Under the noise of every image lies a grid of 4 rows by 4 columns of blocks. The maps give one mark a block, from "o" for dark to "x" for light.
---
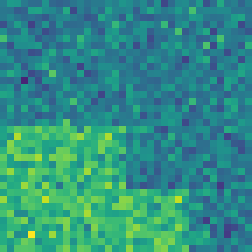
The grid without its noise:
o o o o
o o o o
x x o o
x x x o
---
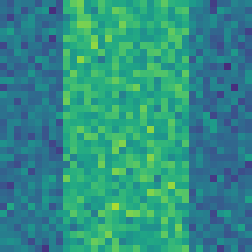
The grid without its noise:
o x x o
o x x o
o x x o
o x x o
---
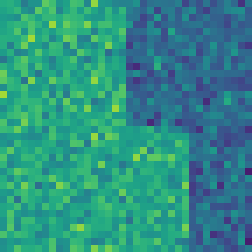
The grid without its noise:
x x o o
x x o o
x x x o
x x x o
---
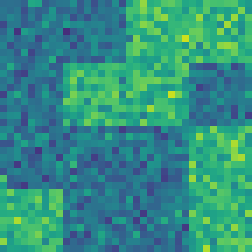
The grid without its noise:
o o x x
o x x o
o o o x
x o o x
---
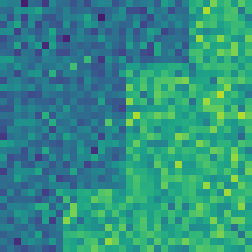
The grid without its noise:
o o o x
o o x x
o o x x
o x x x
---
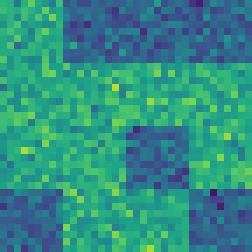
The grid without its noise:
x o o o
x x x x
x x o x
o x x o
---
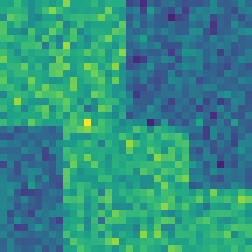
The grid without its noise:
x x o o
x x o o
o x x o
o x x x
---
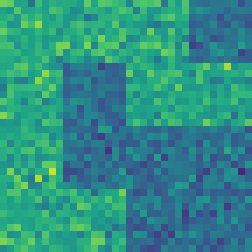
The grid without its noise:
x x x o
x o x x
x o o o
x x o o
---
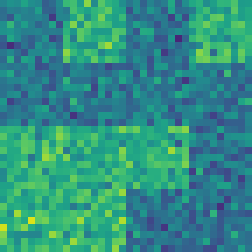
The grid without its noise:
o x o x
o o o o
x x x o
x x o o
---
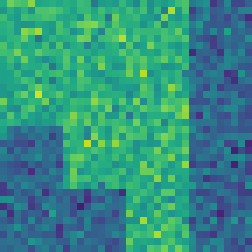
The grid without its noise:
x x x o
x x x o
o x x o
o o x o
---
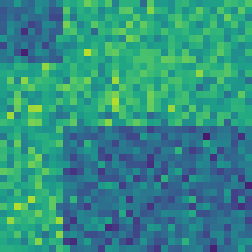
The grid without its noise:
o x x x
x x x x
x o o o
x o o o
